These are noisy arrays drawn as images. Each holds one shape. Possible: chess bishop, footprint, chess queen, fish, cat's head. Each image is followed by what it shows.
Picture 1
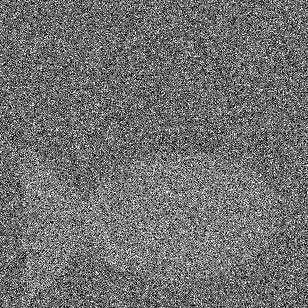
light fish
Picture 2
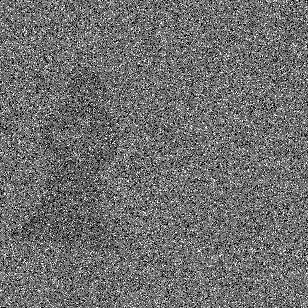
dark chess bishop
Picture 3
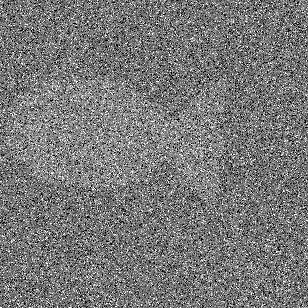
light fish
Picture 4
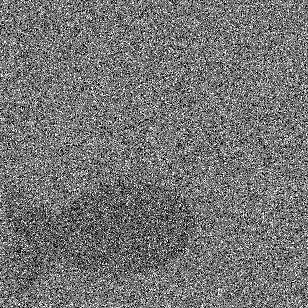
dark fish
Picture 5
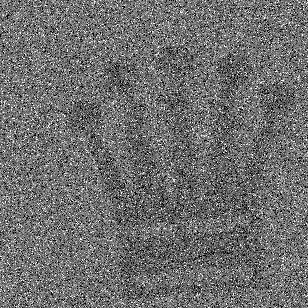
dark chess queen
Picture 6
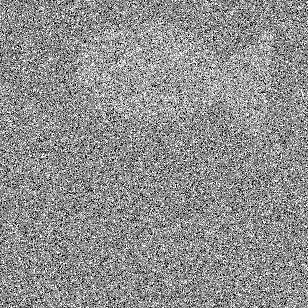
light fish
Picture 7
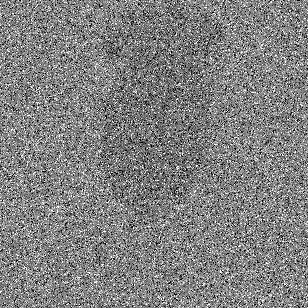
dark footprint
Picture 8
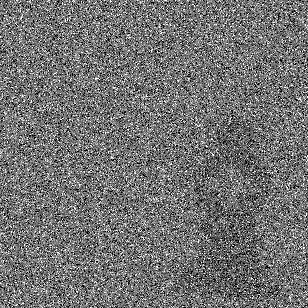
dark chess bishop
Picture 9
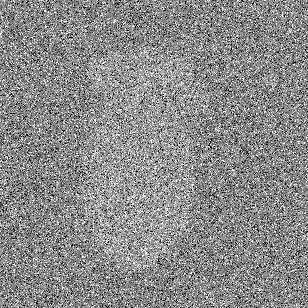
light footprint
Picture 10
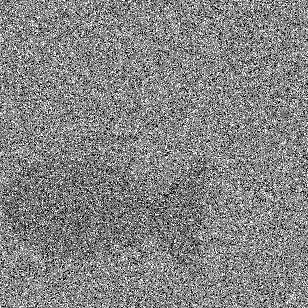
dark fish
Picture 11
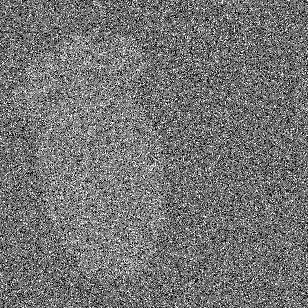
light footprint
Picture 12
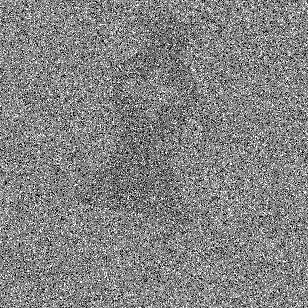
dark chess bishop
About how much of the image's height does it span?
two thirds
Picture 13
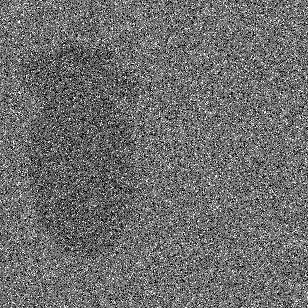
dark footprint
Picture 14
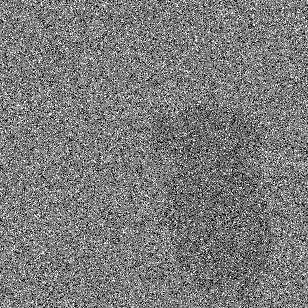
dark footprint
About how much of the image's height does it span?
two thirds
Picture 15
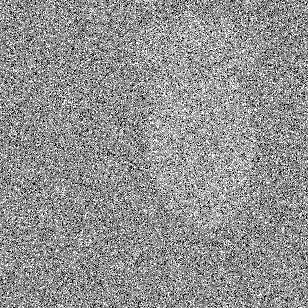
light footprint
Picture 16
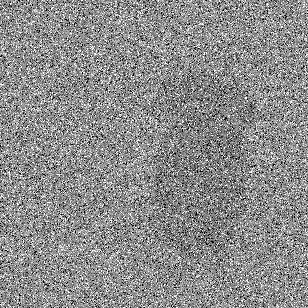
dark footprint
